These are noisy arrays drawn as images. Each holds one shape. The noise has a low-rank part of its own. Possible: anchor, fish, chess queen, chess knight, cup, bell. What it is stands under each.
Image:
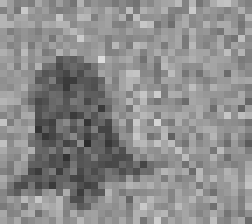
bell
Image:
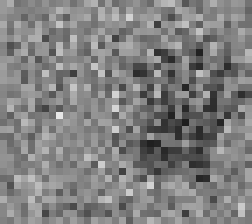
chess queen
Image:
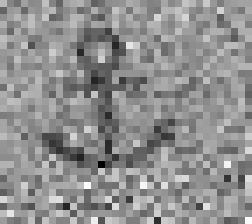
anchor
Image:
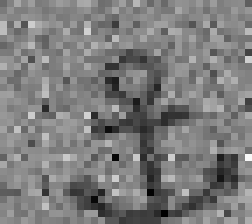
anchor
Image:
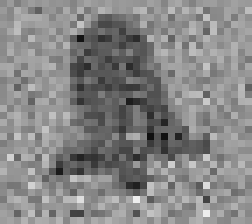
bell
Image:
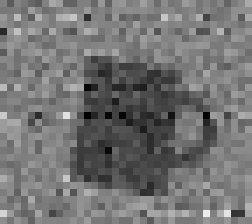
cup
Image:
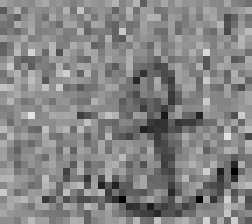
anchor
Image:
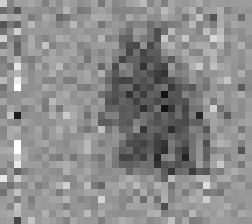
chess knight
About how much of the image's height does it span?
two thirds
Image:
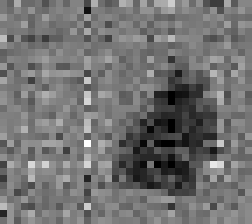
chess knight
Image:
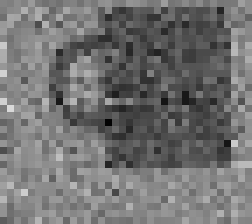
cup
